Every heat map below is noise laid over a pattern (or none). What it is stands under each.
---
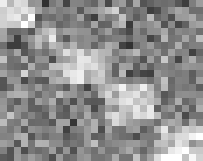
blocks along the diagonal
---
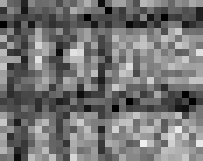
bands of rows crossing bands of columns
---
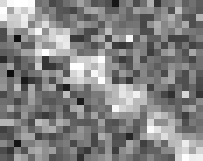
blocks along the diagonal
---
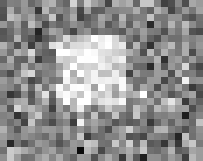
one block
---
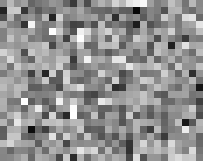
only noise
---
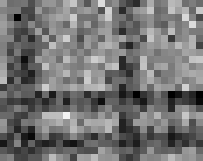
bands of rows crossing bands of columns
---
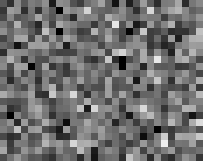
only noise
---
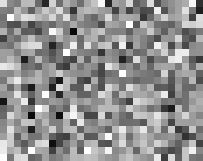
only noise
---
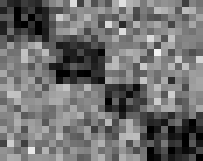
blocks along the diagonal
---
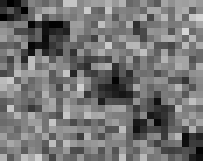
blocks along the diagonal
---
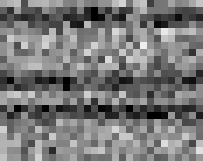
bands of rows
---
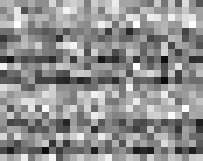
bands of rows
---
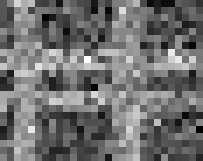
bands of rows crossing bands of columns
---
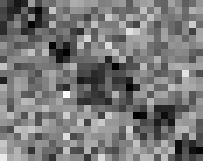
blocks along the diagonal
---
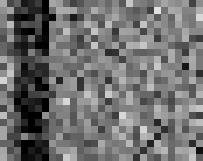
one band of columns
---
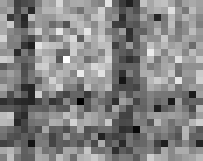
bands of rows crossing bands of columns
